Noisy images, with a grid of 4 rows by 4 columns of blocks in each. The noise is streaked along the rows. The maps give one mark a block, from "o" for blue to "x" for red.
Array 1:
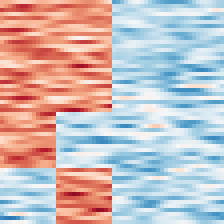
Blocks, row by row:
xxoo
xxoo
xooo
oxoo
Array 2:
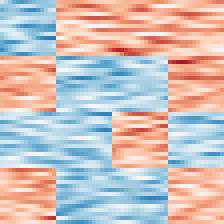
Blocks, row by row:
oxxx
xoox
ooxo
xoox
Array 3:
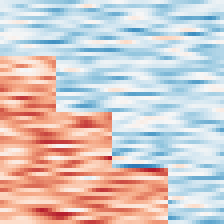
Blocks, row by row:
oooo
xooo
xxoo
xxxo
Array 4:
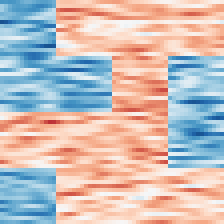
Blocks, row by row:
oxxx
ooxo
xxxo
oxxx
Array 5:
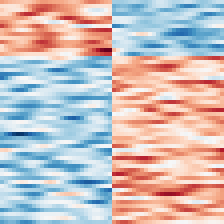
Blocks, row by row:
xxoo
ooxx
ooxx
ooxx
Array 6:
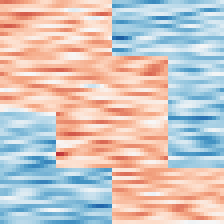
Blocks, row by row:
xxoo
xxxo
oxxo
ooxx
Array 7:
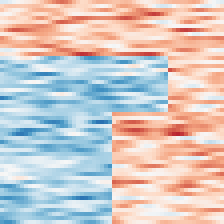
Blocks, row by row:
xxxx
ooox
ooxx
ooxx
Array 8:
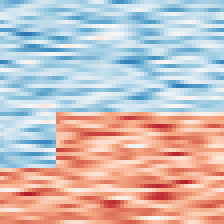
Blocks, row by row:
oooo
oooo
oxxx
xxxx
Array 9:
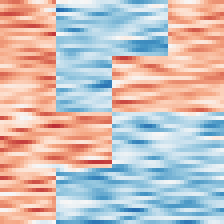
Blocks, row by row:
xoox
xoxx
xxoo
xooo
